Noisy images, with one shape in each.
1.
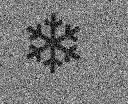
snowflake
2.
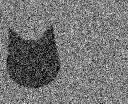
cat's head
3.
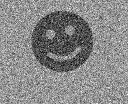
smiling face
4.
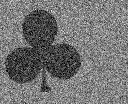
club
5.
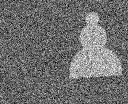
chess pawn
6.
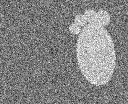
footprint
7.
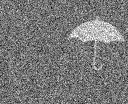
umbrella
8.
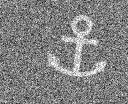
anchor
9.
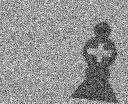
chess bishop
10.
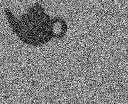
teapot
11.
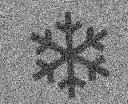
snowflake
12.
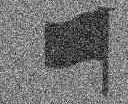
flag
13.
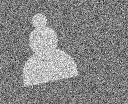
chess pawn
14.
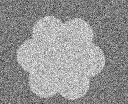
flower
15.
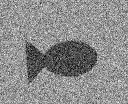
fish
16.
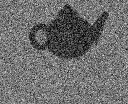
teapot
